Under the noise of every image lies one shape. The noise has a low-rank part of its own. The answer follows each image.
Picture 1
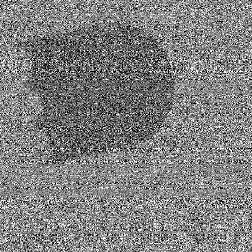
ghost
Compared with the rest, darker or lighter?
darker
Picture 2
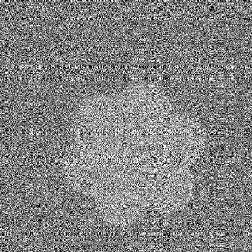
flower
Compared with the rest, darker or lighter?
lighter
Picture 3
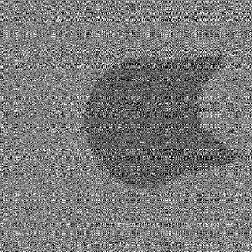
cat's head
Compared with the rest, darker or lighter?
darker
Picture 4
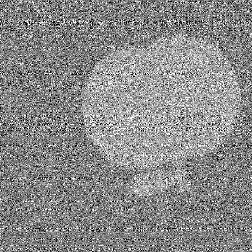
apple
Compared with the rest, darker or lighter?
lighter
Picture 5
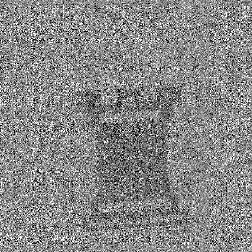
chess rook
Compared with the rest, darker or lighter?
darker
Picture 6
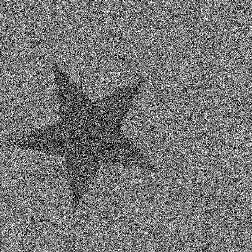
star
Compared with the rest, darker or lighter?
darker
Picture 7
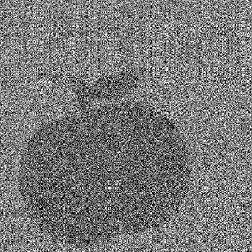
apple
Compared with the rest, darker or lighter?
darker
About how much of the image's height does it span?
two thirds
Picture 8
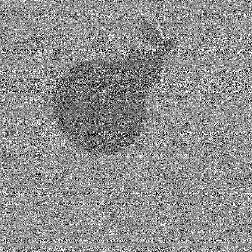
pear
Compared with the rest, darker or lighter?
darker
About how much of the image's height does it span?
half
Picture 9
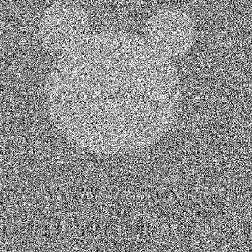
bear's head
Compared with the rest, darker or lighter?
lighter
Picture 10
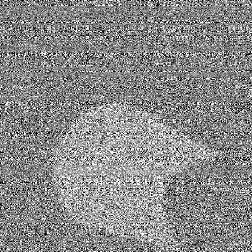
cat's head
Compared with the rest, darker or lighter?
lighter
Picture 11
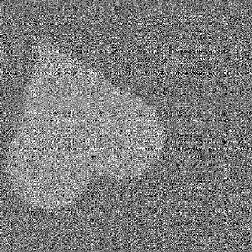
heart
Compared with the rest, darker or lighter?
lighter
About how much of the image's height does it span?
two thirds
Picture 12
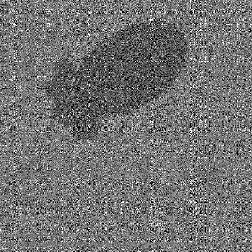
footprint
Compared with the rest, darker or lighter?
darker
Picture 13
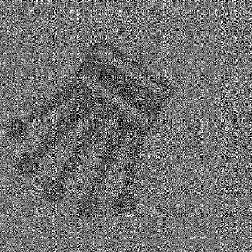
chess queen
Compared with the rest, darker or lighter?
darker
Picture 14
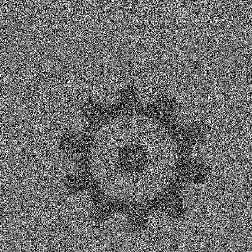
gear
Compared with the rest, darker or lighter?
darker
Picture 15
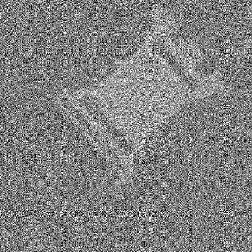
chess rook
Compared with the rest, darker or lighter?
lighter
